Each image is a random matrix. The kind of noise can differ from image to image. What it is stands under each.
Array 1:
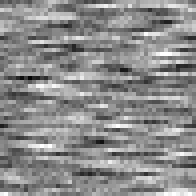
streaked along the rows
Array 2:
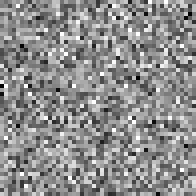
independent entries
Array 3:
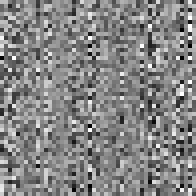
columns of uneven size
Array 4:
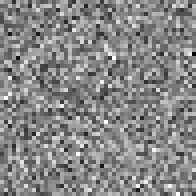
independent entries
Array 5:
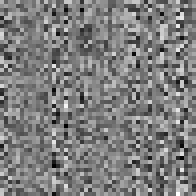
columns of uneven size
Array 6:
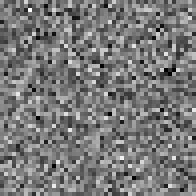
independent entries
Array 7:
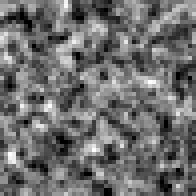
blotchy
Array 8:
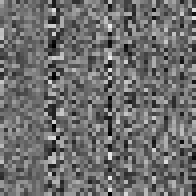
columns of uneven size
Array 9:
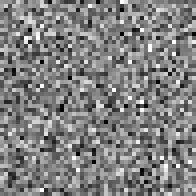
independent entries
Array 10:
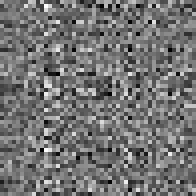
low rank plus noise
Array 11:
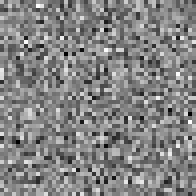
low rank plus noise
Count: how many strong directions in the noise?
five to eight
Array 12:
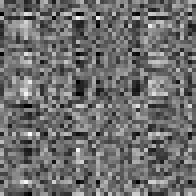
low rank plus noise
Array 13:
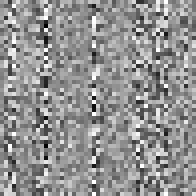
columns of uneven size
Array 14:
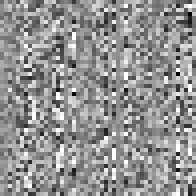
columns of uneven size
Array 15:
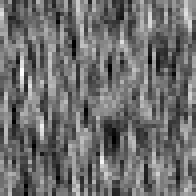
streaked along the columns
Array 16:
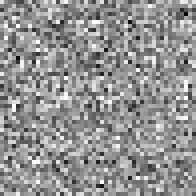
low rank plus noise
